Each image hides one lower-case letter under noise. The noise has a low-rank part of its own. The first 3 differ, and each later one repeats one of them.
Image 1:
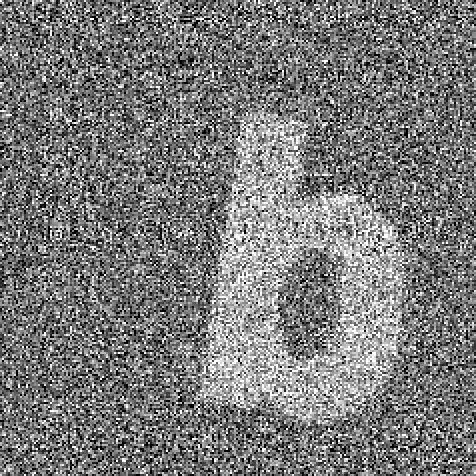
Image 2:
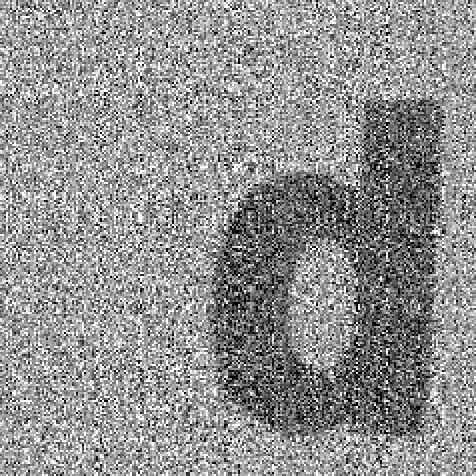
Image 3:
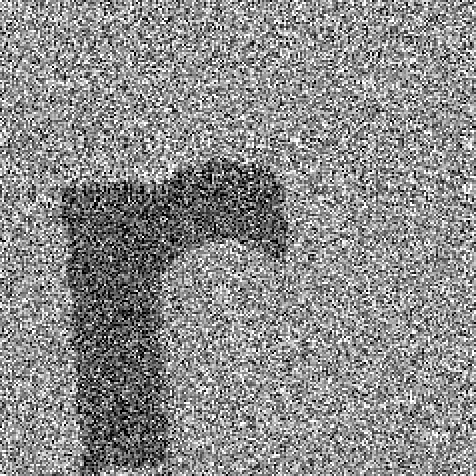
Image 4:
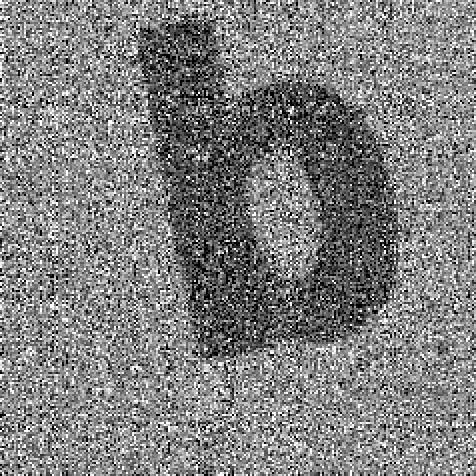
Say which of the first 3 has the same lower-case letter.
1
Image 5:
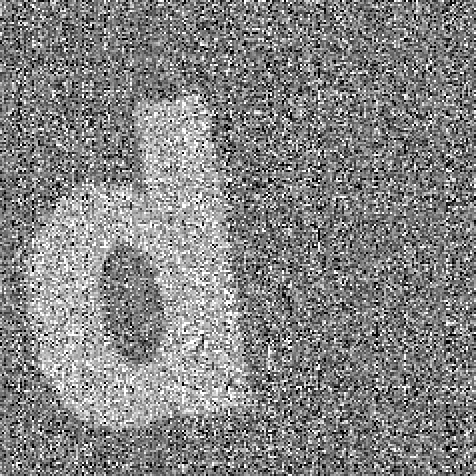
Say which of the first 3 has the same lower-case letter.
2
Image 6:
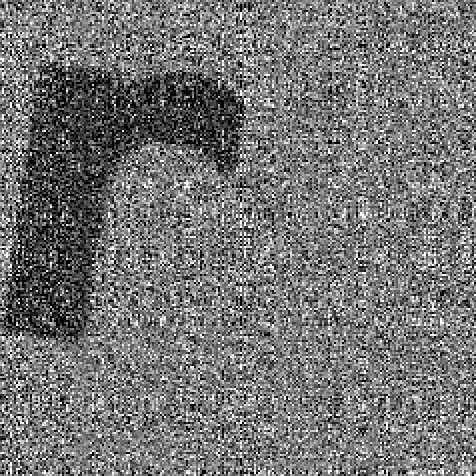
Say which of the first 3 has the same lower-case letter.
3
